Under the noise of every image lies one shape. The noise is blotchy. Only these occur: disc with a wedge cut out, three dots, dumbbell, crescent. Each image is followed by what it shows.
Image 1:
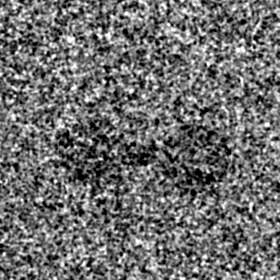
dumbbell
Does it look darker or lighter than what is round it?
darker
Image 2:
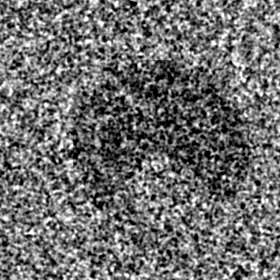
disc with a wedge cut out
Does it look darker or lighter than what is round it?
darker
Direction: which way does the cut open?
down
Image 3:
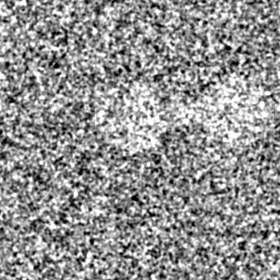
dumbbell
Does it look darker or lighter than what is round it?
lighter
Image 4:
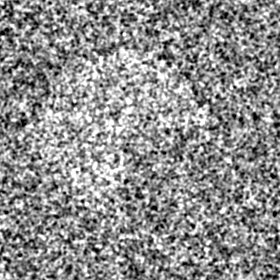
disc with a wedge cut out
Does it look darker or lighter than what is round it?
lighter
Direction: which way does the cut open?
down and right
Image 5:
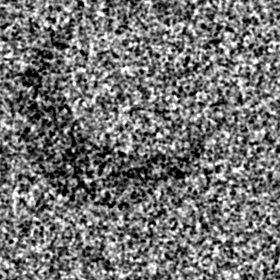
crescent
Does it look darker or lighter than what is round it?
darker
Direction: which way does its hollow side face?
up and right
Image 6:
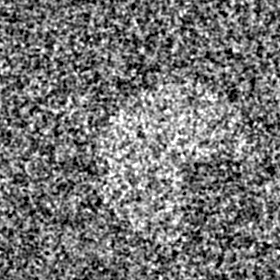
disc with a wedge cut out
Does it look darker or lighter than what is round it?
lighter
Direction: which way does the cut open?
down and right
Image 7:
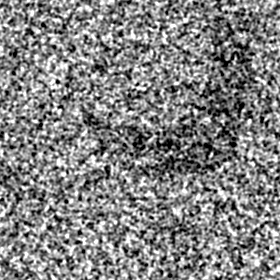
crescent
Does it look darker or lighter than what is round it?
darker
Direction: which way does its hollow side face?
up and left
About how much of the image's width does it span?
two thirds
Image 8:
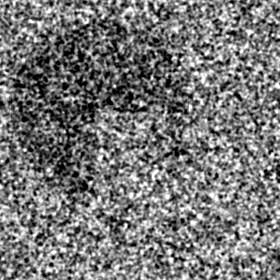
disc with a wedge cut out
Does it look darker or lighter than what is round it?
darker
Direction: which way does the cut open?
down and right
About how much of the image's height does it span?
two thirds
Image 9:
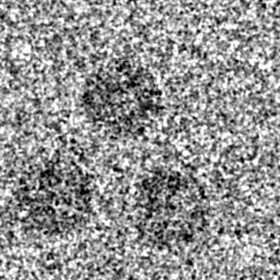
three dots
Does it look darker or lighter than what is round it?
darker
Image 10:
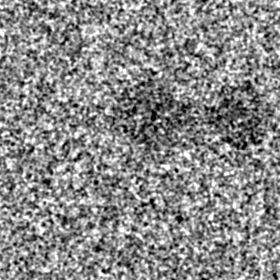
dumbbell
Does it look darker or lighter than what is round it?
darker
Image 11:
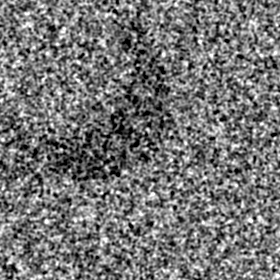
crescent
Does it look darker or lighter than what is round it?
darker
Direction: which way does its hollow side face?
up and left
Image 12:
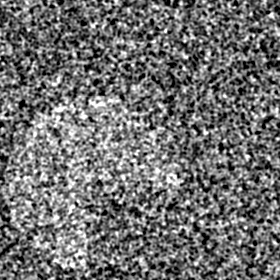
disc with a wedge cut out
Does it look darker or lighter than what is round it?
lighter
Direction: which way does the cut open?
down and right
